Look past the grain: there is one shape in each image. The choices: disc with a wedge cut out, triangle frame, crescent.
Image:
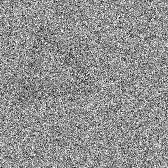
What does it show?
dark triangle frame
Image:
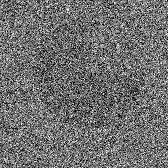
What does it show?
dark disc with a wedge cut out
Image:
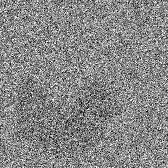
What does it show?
dark disc with a wedge cut out
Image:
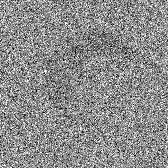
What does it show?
dark crescent
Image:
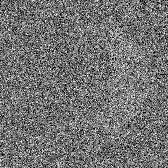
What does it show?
light crescent
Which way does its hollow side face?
left
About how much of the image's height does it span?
two thirds
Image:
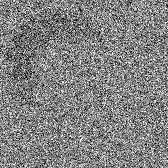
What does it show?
dark crescent
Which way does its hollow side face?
down and right
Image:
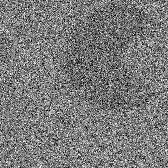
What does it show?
dark disc with a wedge cut out
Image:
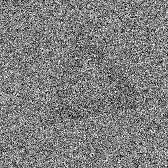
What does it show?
dark triangle frame
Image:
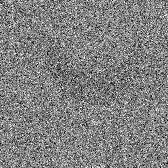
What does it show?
dark crescent
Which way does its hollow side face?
up
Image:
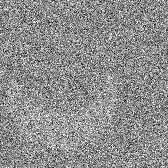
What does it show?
light crescent
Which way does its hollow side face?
up
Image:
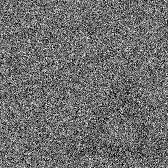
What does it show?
dark triangle frame
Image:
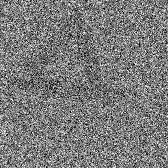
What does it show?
dark triangle frame
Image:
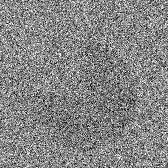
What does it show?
dark disc with a wedge cut out
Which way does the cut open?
up and left
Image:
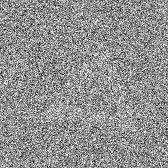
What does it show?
light triangle frame
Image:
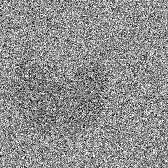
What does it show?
dark disc with a wedge cut out
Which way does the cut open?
up
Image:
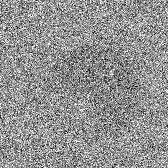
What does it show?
dark disc with a wedge cut out
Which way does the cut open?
down and left
